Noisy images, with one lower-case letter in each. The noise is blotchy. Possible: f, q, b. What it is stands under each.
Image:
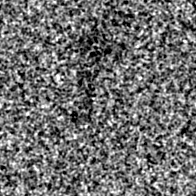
f
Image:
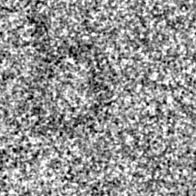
b
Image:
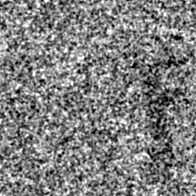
f
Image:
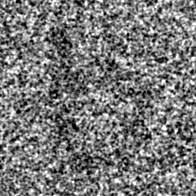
b
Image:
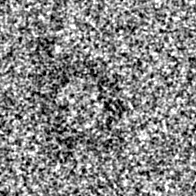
b
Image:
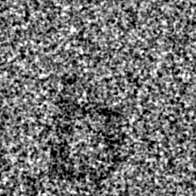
b
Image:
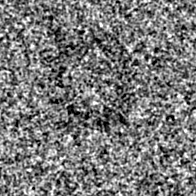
b
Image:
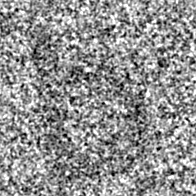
b
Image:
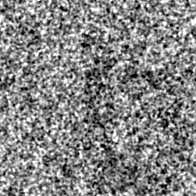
b
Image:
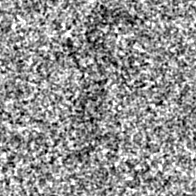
f
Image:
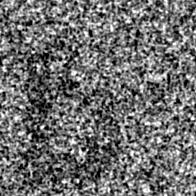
b
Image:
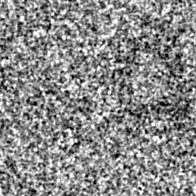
q
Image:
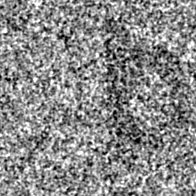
b
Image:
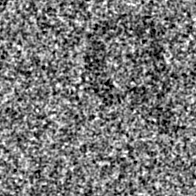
q
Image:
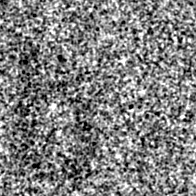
b
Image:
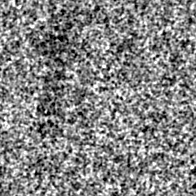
f
